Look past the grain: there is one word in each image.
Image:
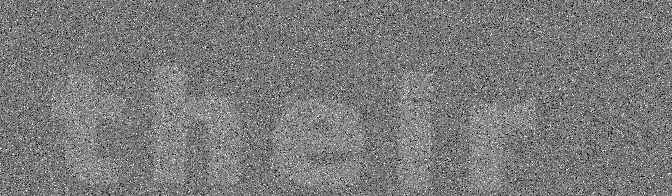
their
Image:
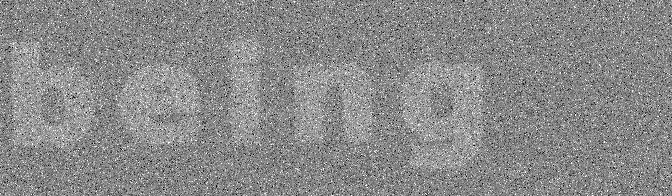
being
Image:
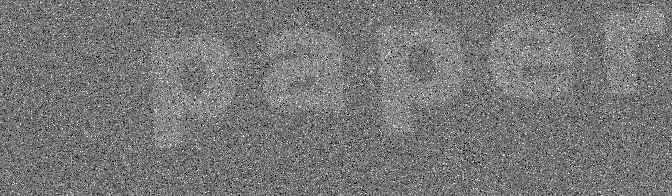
paper
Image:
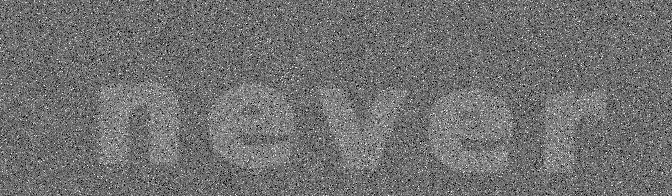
never
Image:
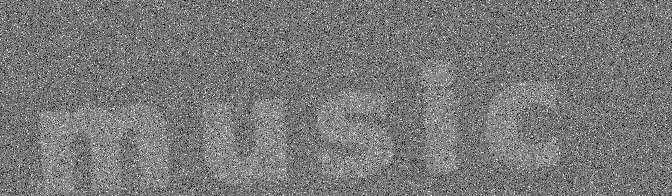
music
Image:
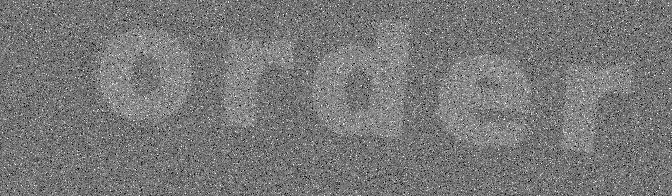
order
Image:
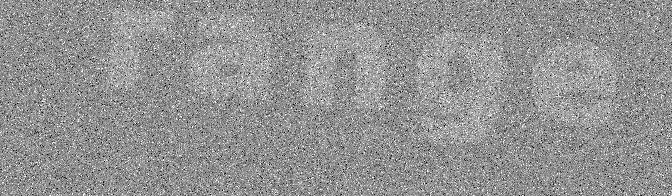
range
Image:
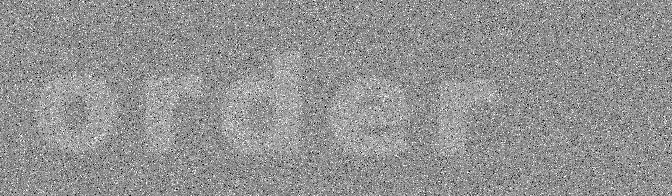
order
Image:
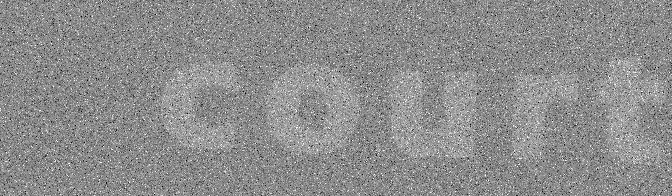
court
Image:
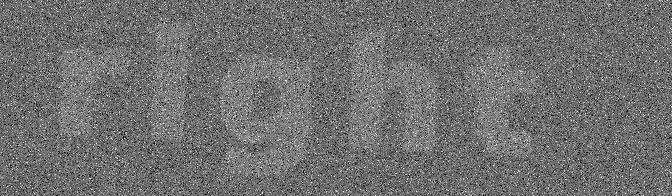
right
